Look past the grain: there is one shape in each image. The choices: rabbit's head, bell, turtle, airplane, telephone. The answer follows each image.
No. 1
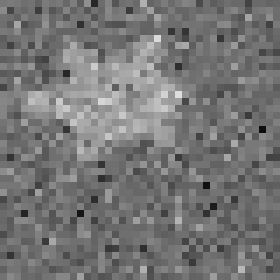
turtle
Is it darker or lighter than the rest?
lighter
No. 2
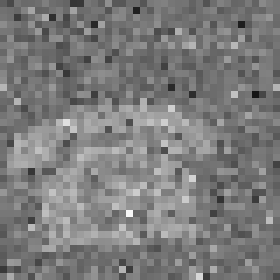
telephone
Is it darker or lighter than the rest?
lighter
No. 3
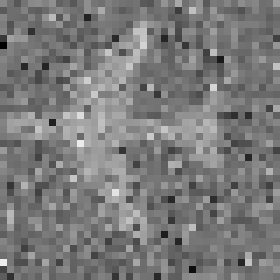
airplane
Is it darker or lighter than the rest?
lighter
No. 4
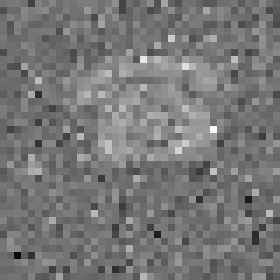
telephone
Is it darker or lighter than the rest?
lighter
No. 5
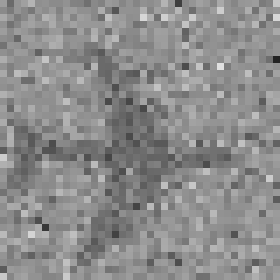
airplane
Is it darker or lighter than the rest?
darker
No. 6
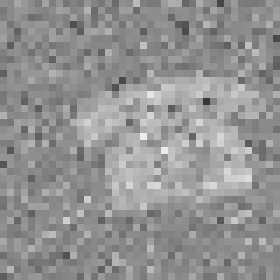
telephone
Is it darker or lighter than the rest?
lighter
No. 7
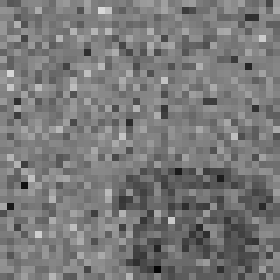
telephone
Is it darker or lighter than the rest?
darker
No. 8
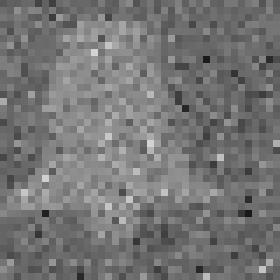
bell
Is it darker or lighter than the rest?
lighter
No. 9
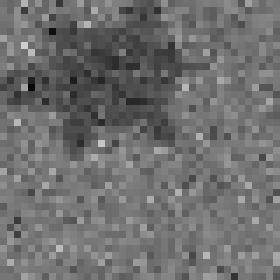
turtle
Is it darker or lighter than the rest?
darker
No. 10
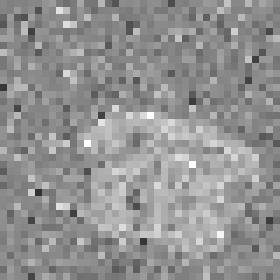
telephone
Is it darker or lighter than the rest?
lighter
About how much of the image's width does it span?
two thirds
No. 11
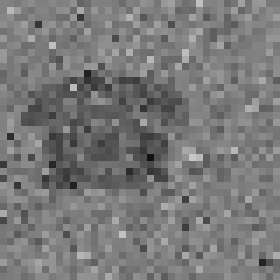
telephone
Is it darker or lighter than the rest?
darker
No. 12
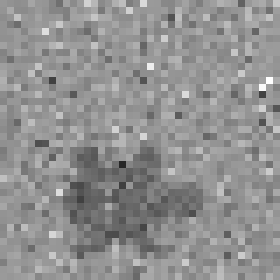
turtle
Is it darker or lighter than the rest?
darker
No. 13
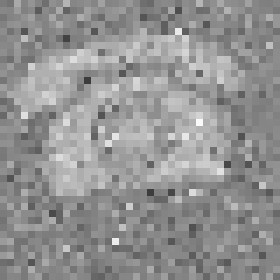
telephone
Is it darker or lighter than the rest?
lighter
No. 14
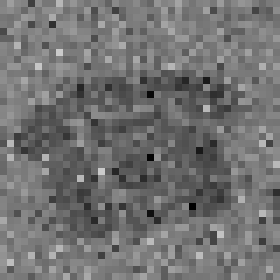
telephone
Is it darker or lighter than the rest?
darker
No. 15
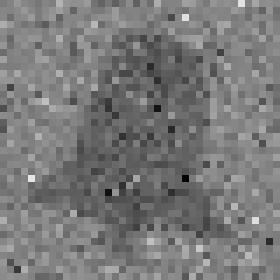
bell
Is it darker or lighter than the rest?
darker
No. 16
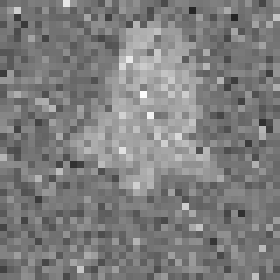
bell
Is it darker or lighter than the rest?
lighter
